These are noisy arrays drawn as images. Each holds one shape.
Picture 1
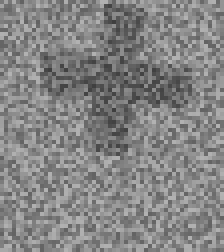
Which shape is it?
cross
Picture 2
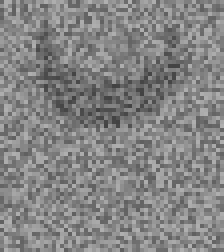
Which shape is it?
crescent
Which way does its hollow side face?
up
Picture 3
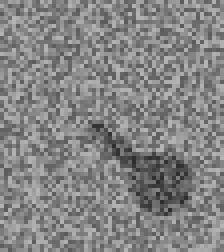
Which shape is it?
lollipop
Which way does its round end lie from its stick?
down and right
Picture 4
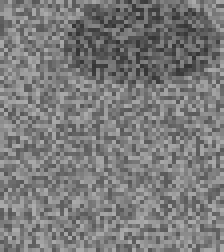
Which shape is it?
ellipse
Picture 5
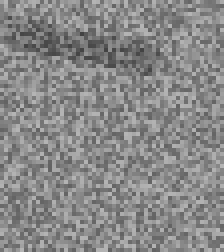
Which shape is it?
bar
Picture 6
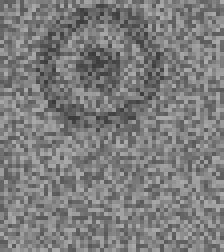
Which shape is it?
bullseye
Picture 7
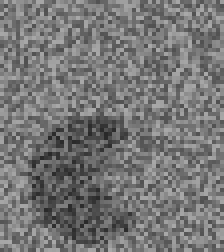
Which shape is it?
disc with a wedge cut out
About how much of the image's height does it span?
half
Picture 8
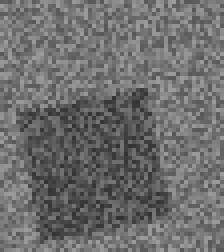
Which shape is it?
square
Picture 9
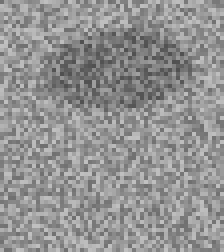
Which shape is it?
ellipse
